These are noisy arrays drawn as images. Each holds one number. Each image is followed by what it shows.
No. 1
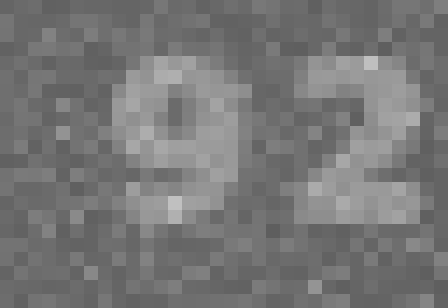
92
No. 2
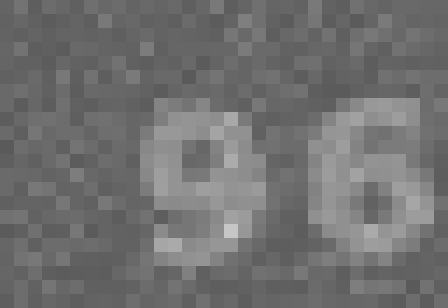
96
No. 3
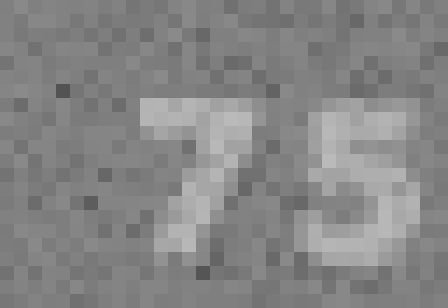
75
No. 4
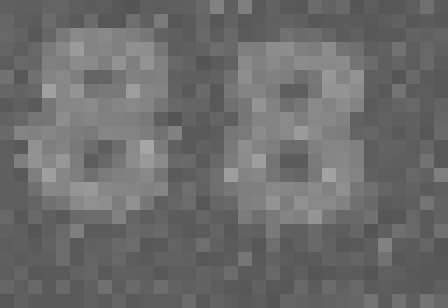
88
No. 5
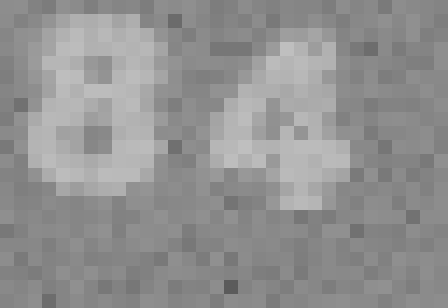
84
